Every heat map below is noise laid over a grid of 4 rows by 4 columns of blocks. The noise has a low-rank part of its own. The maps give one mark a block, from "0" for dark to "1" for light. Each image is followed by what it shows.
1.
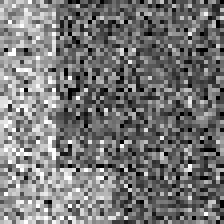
1 0 0 0
1 0 0 0
1 0 0 0
1 1 0 0
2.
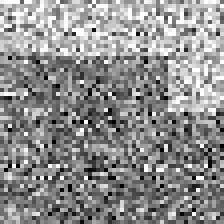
1 1 1 1
0 0 0 1
0 0 0 0
0 0 0 0
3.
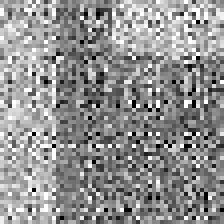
1 0 1 1
1 0 0 0
1 0 0 0
1 0 0 0
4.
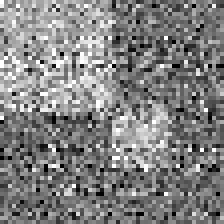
1 1 0 0
1 1 0 0
0 0 1 0
0 0 0 0
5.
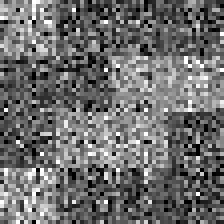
1 0 0 0
0 0 1 1
0 1 1 0
1 0 0 0
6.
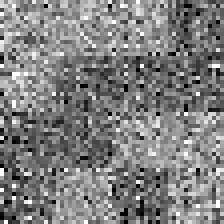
1 1 1 0
1 0 0 0
0 0 1 1
0 1 0 1
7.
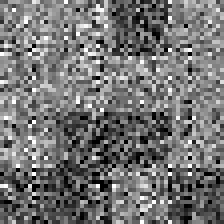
1 1 0 1
1 1 1 1
1 0 0 1
0 0 1 0
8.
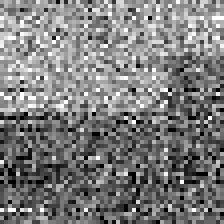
1 1 1 1
1 1 1 0
0 0 0 0
0 0 0 0
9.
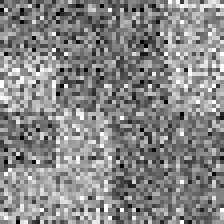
0 0 0 1
1 0 0 1
0 1 0 0
1 1 0 0
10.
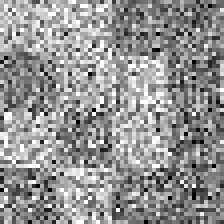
1 1 0 0
0 1 1 0
1 0 1 0
0 1 0 0
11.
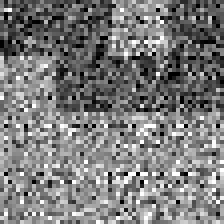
0 0 1 0
1 0 0 0
1 1 1 1
1 1 1 1
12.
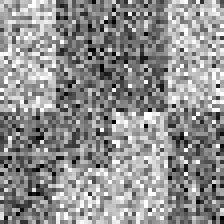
1 0 0 1
1 0 0 1
0 0 1 0
0 1 1 0
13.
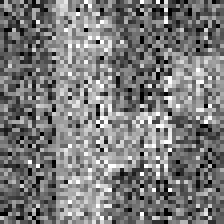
0 1 0 0
0 1 0 1
0 1 1 0
0 1 0 0
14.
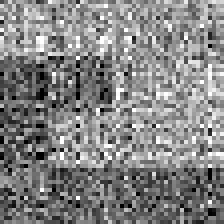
1 1 1 1
0 0 1 1
0 1 1 1
0 0 0 0
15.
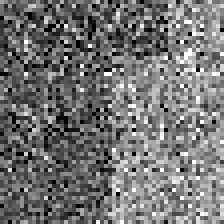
0 0 0 1
0 0 1 1
0 0 1 1
0 0 1 1
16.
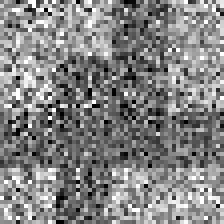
1 1 0 1
1 0 0 1
0 0 0 0
1 0 1 1
